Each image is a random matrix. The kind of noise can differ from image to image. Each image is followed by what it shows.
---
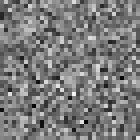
independent entries
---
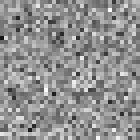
independent entries
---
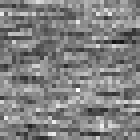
streaked along the rows
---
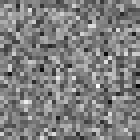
independent entries
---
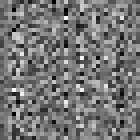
columns of uneven size
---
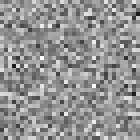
low rank plus noise
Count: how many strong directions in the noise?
five to eight
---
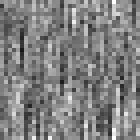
streaked along the columns
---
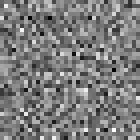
low rank plus noise
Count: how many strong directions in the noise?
five to eight
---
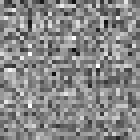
low rank plus noise
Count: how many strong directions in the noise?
three or four
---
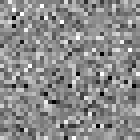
heavy tails
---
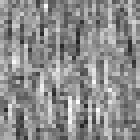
streaked along the columns
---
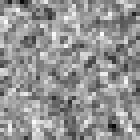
blotchy
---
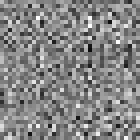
low rank plus noise
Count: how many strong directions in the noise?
two
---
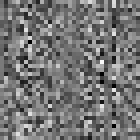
columns of uneven size
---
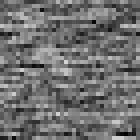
streaked along the rows
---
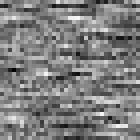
streaked along the rows
